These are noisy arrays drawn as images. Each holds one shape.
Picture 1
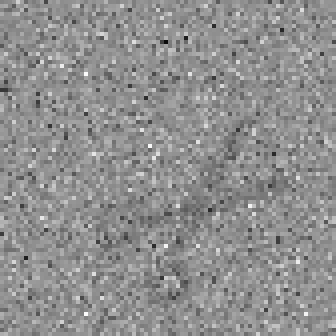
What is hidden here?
dark pair of scissors
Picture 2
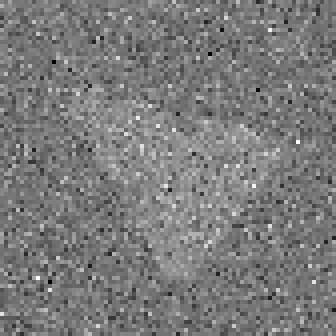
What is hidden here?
light chess pawn
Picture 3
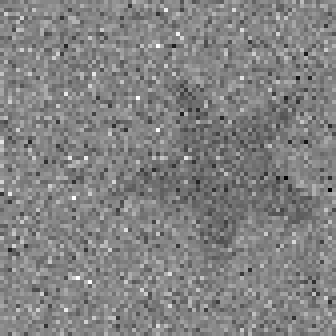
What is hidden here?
dark star
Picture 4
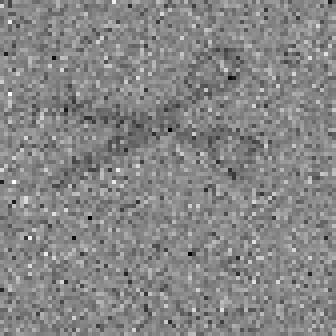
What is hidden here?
dark pair of scissors
